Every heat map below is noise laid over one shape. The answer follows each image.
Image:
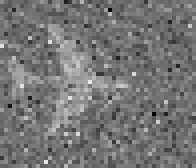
airplane
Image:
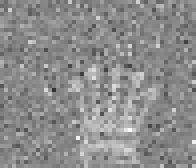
chess queen
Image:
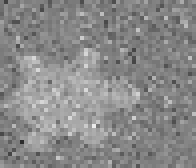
turtle
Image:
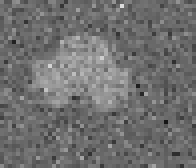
car
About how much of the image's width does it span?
half
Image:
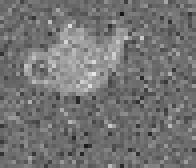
teapot
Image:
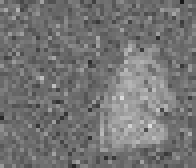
chess knight
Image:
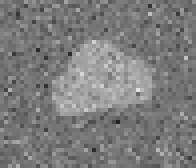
cloud
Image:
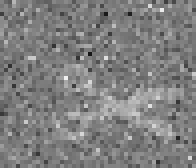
pair of scissors
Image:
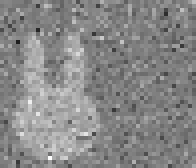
rabbit's head
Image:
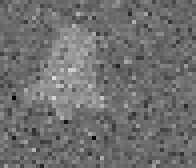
bell
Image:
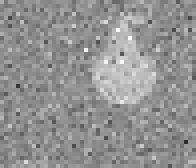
pear
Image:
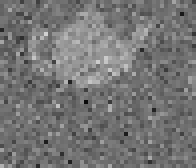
teapot
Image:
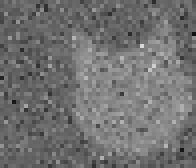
cat's head
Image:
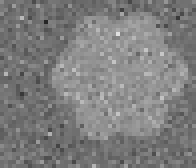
flower
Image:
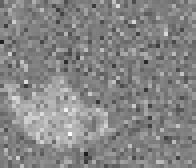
teapot
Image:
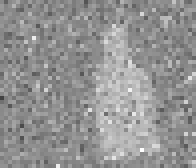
bottle
